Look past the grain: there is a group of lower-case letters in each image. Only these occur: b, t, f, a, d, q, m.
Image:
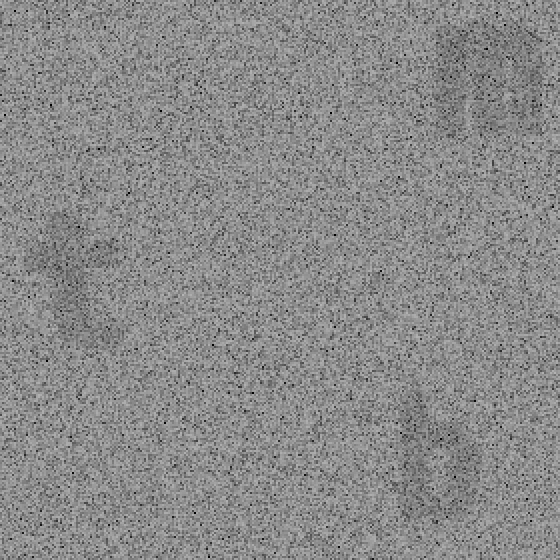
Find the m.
top right
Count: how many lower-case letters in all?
3
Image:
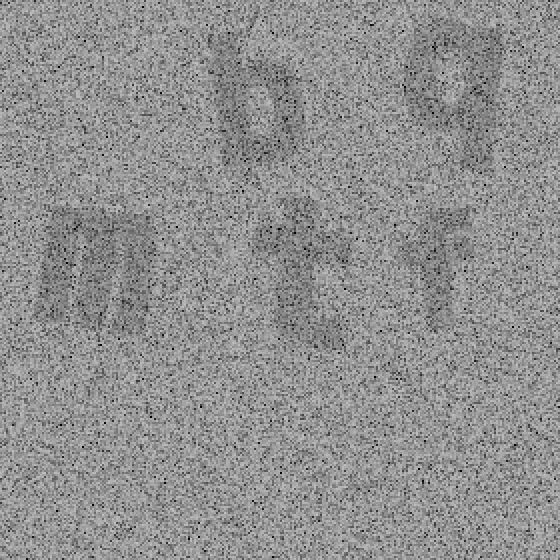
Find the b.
top middle
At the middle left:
m
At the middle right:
f
